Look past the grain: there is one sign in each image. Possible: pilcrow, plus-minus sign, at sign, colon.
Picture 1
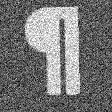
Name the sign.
pilcrow
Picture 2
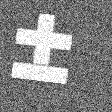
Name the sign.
plus-minus sign
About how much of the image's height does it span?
two thirds
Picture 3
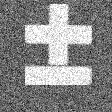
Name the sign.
plus-minus sign
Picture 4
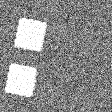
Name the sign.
colon
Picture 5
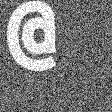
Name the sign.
at sign
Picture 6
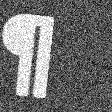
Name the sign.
pilcrow
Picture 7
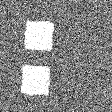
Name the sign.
colon
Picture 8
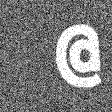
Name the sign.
at sign
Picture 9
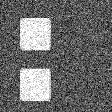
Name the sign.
colon
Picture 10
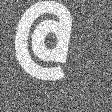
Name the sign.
at sign
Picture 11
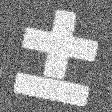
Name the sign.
plus-minus sign
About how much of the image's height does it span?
nearly all
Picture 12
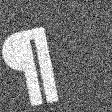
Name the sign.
pilcrow
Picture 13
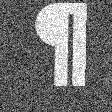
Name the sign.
pilcrow
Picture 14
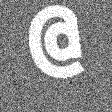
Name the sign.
at sign
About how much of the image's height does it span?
two thirds
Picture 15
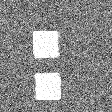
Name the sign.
colon
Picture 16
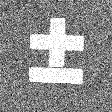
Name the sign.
plus-minus sign
